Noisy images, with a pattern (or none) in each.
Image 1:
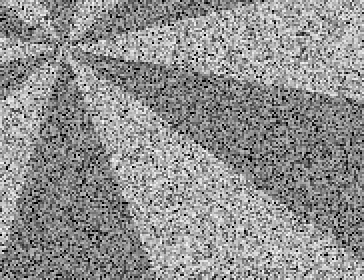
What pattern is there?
spokes from one point
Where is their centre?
top left
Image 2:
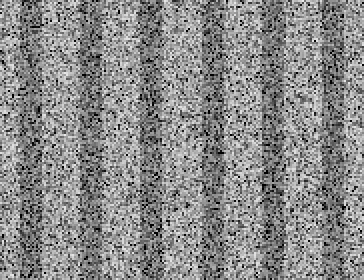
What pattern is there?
vertical stripes
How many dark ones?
6
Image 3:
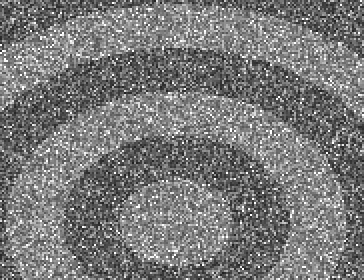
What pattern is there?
rings round one point
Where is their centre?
bottom middle
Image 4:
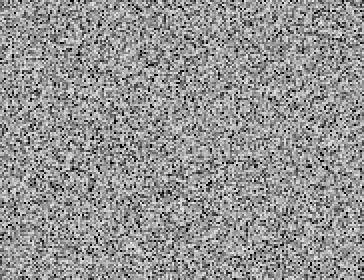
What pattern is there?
only noise
